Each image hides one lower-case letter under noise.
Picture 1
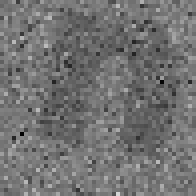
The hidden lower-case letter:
n
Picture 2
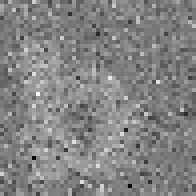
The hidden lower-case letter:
b
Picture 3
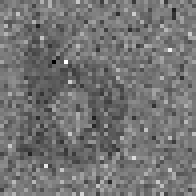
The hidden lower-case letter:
b
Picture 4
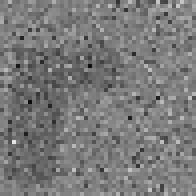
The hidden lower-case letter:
r
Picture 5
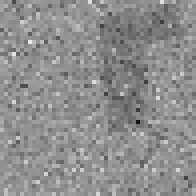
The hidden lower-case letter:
r
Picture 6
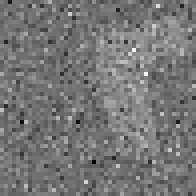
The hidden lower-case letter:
r
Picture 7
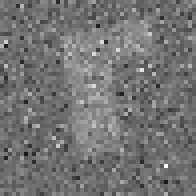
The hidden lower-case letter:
r
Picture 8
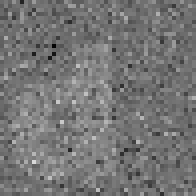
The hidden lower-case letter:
d
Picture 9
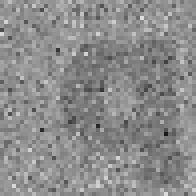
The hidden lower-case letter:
q
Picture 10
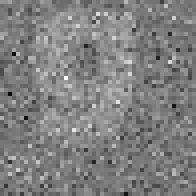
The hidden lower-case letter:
g
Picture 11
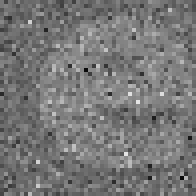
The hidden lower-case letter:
e
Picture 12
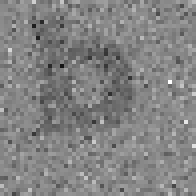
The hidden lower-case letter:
b
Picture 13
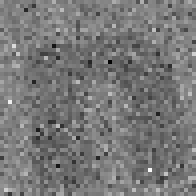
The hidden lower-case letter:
n
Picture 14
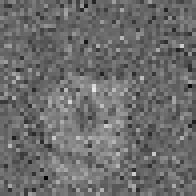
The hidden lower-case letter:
g
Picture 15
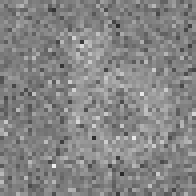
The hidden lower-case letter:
b
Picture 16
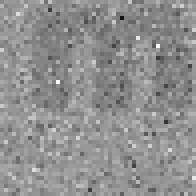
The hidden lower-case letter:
m
